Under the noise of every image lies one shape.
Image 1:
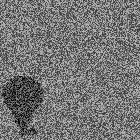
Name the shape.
pear
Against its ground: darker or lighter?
darker
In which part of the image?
bottom left
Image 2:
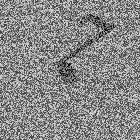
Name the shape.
musical note
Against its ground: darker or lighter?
darker
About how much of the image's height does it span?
half
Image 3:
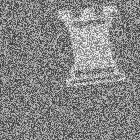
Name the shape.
chess rook
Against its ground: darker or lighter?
lighter
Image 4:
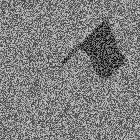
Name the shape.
flag
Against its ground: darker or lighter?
darker
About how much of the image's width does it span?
half
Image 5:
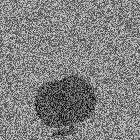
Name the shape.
apple
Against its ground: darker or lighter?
darker
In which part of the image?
bottom middle
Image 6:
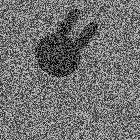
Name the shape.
rabbit's head
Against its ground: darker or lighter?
darker
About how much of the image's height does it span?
half
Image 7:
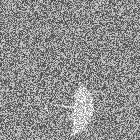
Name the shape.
umbrella
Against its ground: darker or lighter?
lighter
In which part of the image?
bottom middle
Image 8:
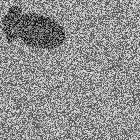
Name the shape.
footprint
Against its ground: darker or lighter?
darker
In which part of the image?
top left
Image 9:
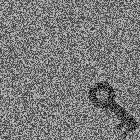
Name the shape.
key
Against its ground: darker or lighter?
darker
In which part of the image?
bottom right
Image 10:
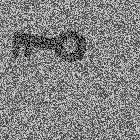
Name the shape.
key
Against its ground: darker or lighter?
darker
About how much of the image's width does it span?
half
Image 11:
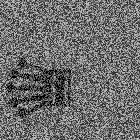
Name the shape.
chess queen
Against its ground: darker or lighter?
darker
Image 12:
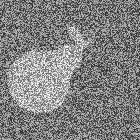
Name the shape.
pear
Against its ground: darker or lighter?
lighter
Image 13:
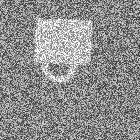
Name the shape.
cup
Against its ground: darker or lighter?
lighter
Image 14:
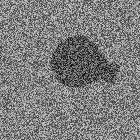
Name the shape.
light bulb
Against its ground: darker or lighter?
darker
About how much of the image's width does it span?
half
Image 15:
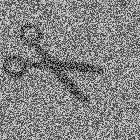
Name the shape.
pair of scissors
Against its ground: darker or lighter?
darker
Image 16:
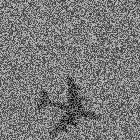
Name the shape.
airplane
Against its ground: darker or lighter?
darker
